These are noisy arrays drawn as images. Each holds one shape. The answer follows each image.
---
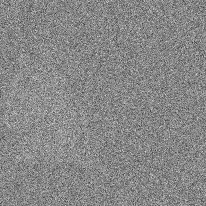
chess knight
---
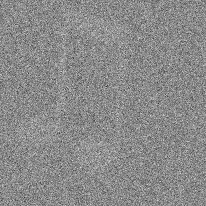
pair of musical notes
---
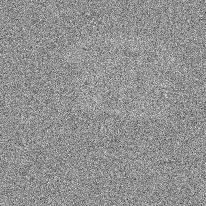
telephone
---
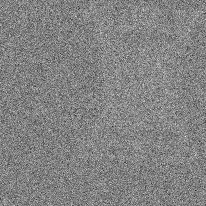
chess rook
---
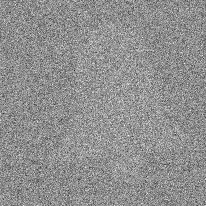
bell
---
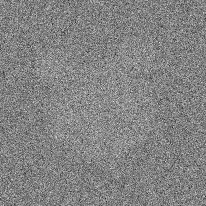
bear's head
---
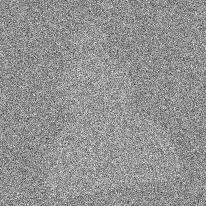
chess pawn
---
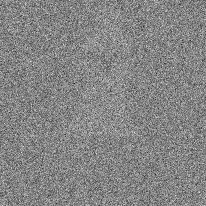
chess bishop
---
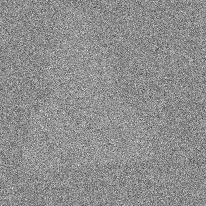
chess pawn
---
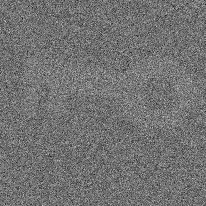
key
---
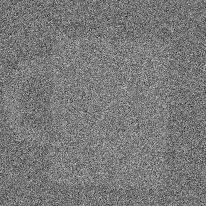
cup
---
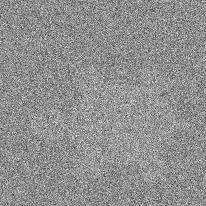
turtle
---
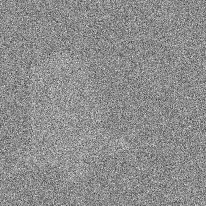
bell
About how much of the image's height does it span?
two thirds
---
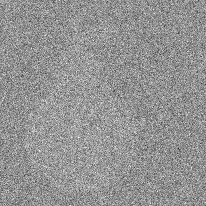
pear
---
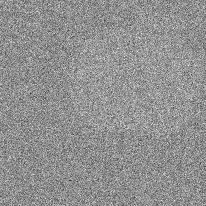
apple
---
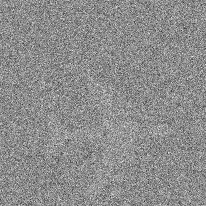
airplane
